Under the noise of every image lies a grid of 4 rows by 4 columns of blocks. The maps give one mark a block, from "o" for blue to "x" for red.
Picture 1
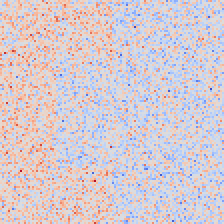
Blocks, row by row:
xxoo
xooo
xooo
xxoo
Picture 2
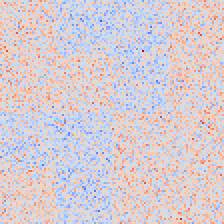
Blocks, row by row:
xoox
xxox
ooxx
xoxx
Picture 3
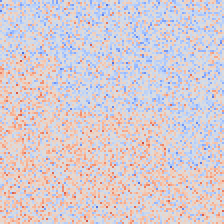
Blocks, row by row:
oooo
xooo
xxxo
xxxx
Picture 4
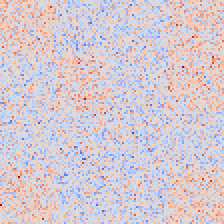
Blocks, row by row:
xoox
oxox
oooo
xoox
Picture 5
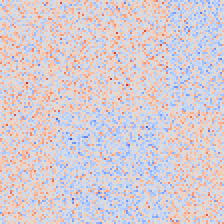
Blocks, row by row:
xxxo
xxxo
xoox
xoox
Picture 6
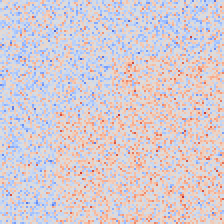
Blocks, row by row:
oooo
ooxx
oxxx
oxxx
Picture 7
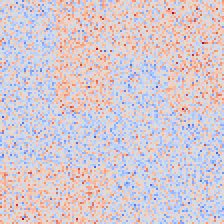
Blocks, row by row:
oxxx
oxox
oooo
xxoo
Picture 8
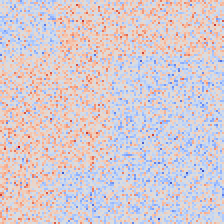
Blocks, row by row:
oxxx
xxoo
xxoo
xooo
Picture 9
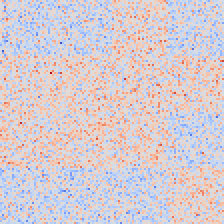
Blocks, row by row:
ooxo
xxxx
xxxo
ooox
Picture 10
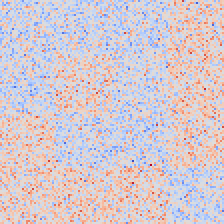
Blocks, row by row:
ooox
oxox
xoox
xxxo
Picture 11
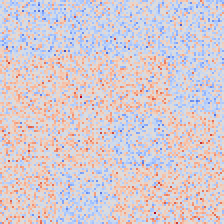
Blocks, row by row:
oooo
xxxo
xxox
xoxx
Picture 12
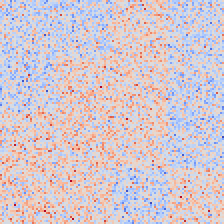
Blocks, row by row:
ooxo
oxxo
xxxo
xxox
